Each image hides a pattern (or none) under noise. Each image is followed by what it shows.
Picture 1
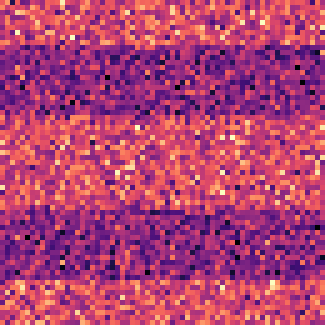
horizontal stripes
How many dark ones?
2
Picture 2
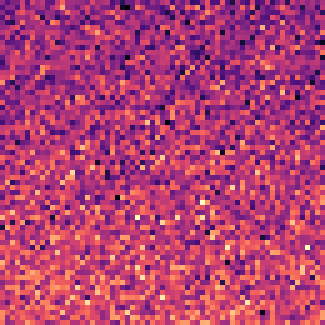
a smooth slope
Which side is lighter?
bottom
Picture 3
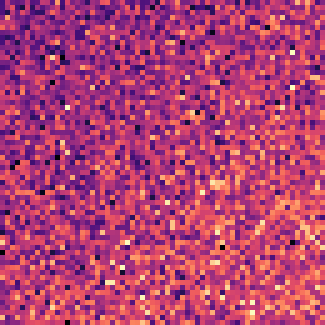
a smooth slope
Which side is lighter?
bottom right
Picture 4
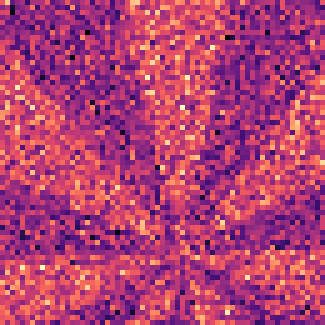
spokes from one point
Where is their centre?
bottom middle
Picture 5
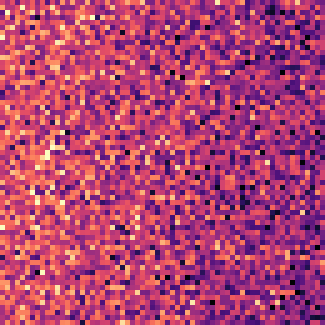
a smooth slope
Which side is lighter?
left
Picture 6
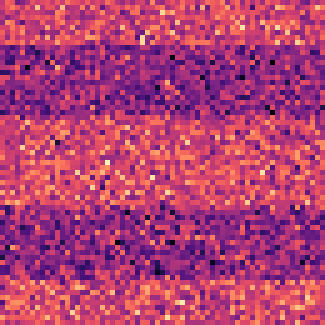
horizontal stripes
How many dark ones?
2
